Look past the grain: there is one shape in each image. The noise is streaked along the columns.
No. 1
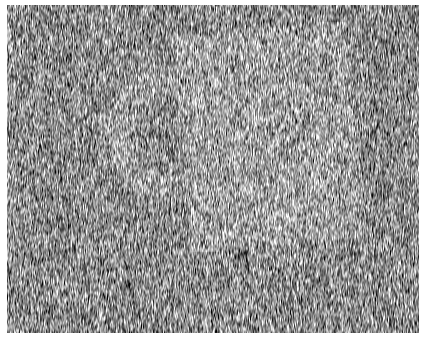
cup
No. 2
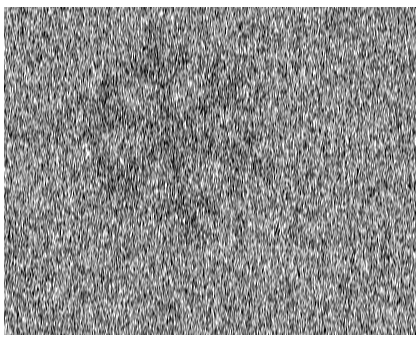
snowflake
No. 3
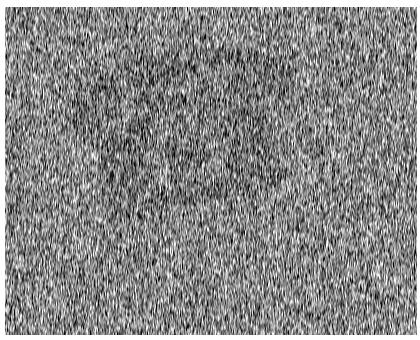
telephone
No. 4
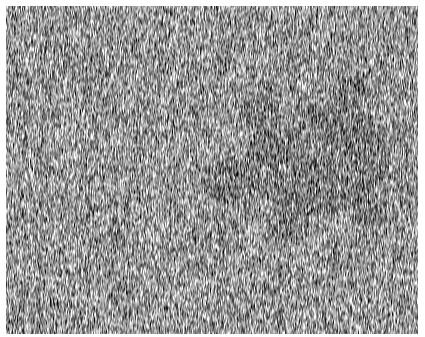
turtle
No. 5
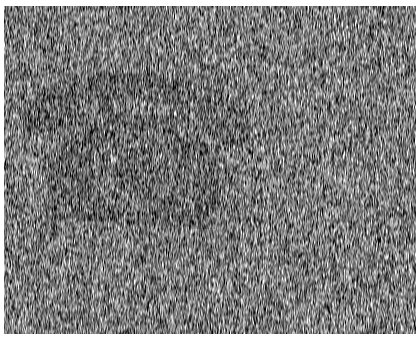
telephone
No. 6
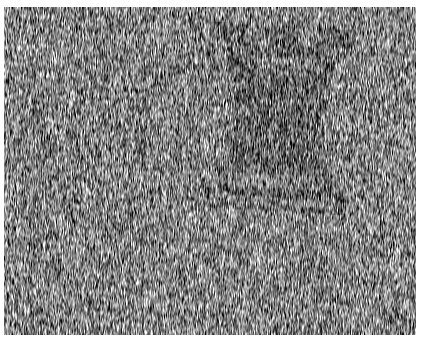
chess rook
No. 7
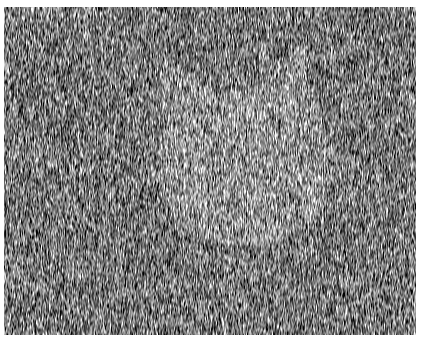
cat's head
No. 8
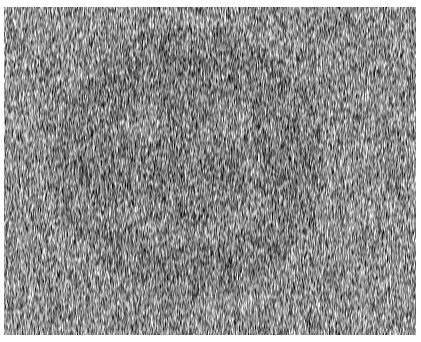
smiling face
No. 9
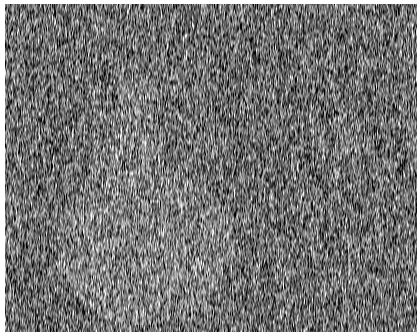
pear
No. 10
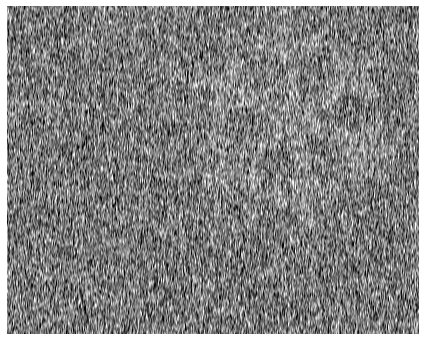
snowflake
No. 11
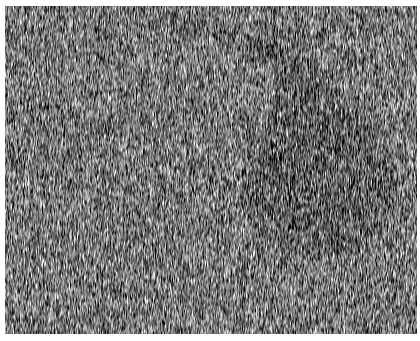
pear
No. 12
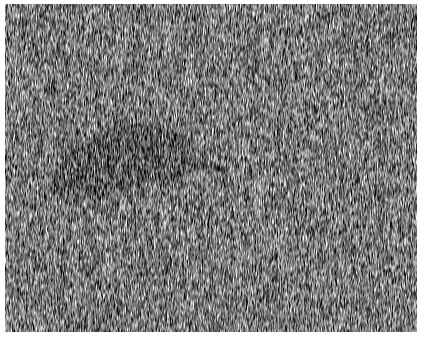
umbrella
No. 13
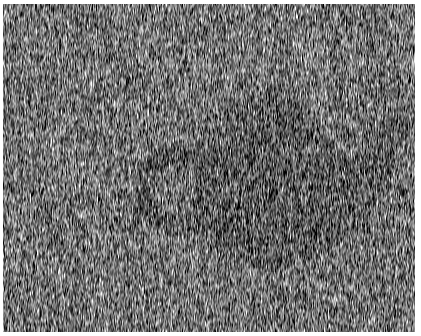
teapot
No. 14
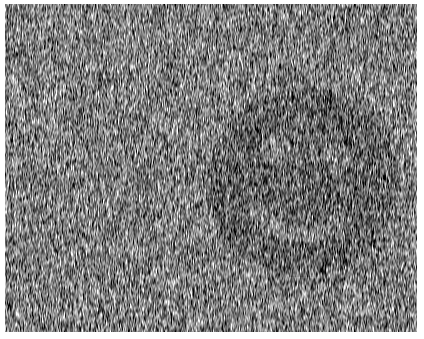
smiling face
